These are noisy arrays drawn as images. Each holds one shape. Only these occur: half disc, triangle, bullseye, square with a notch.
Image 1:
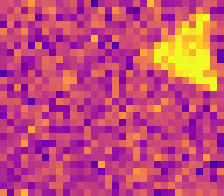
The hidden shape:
triangle
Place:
top right
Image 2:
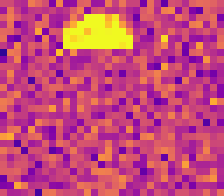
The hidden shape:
half disc
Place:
top middle
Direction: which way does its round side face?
up
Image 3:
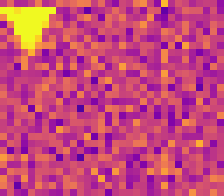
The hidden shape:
triangle
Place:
top left
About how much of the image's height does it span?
a quarter
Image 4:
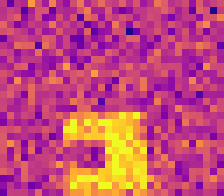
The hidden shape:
square with a notch
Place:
bottom middle
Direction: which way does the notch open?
left
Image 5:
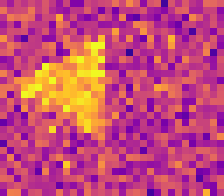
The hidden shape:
triangle
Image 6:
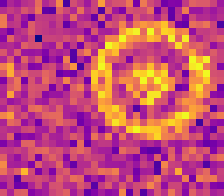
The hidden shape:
bullseye
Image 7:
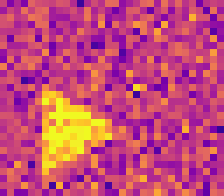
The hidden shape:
triangle
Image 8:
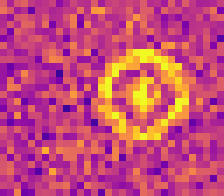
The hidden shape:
bullseye
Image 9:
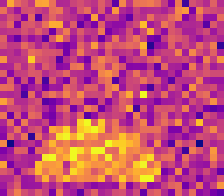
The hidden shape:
half disc
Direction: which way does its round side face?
up
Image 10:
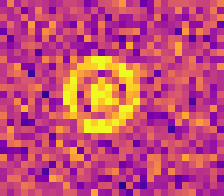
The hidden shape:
bullseye
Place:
centre
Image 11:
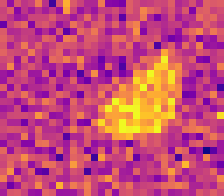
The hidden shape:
half disc
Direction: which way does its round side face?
down and right
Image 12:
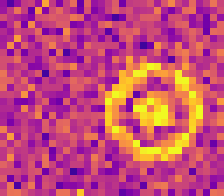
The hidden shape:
bullseye
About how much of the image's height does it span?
half
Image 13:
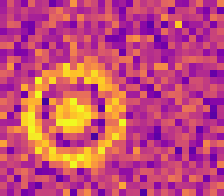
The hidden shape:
bullseye
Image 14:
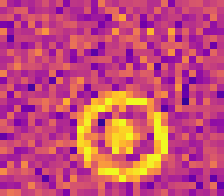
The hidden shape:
bullseye
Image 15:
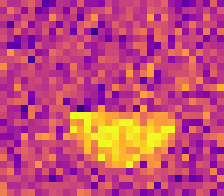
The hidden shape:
half disc
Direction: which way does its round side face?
down
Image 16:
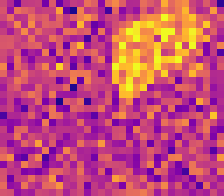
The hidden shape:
half disc
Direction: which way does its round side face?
up and left
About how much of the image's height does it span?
half
